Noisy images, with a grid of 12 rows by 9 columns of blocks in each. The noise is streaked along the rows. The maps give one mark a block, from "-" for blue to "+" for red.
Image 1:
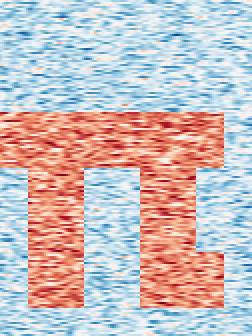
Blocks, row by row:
- - - - - - - - -
- - - - - - - - -
- - - - - - - - -
- - - - - - - - -
+ + + + + + + + -
+ + + + + + + + -
- + + - - + + - -
- + + - - + + - -
- + + - - + + - -
- + + - - + + + -
- + + - - + + + -
- - - - - - - - -
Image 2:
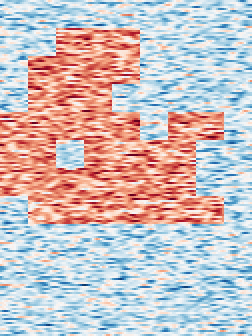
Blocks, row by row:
- - - - - - - - -
- - + + + - - - -
- + + + + - - - -
- + + + - - - - -
+ + + + + - + + -
+ + - + + + + - -
+ + + + + + + - -
- + + + + + + + -
- - - - - - - - -
- - - - - - - - -
- - - - - - - - -
- - - - - - - - -
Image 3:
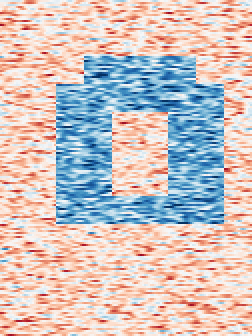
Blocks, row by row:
+ + + + + + + + +
+ + + + + + + + +
+ + + - - - - + +
+ + - - - - - - +
+ + - - + + - - +
+ + - - + + - - +
+ + - - + + - - +
+ + - - - - - - +
+ + + + + + + + +
+ + + + + + + + +
+ + + + + + + + +
+ + + + + + + + +
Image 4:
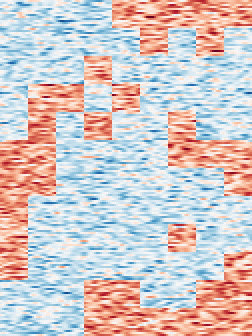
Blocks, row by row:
- - - - + + + + +
- - - - - + - + -
- - - + - - - - -
- + + - + - - - -
- + - + - - + - -
+ + - - - - + + +
+ + - - - - - - +
+ - - - - - - - -
+ - - - - - + - -
+ - - - - - - - +
- - - + + - - + +
- - - + + + + + +
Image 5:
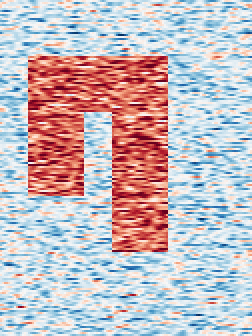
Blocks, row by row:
- - - - - - - - -
- - - - - - - - -
- + + + + + - - -
- + + + + + - - -
- + + - + + - - -
- + + - + + - - -
- + + - + + - - -
- - - - + + - - -
- - - - + + - - -
- - - - - - - - -
- - - - - - - - -
- - - - - - - - -
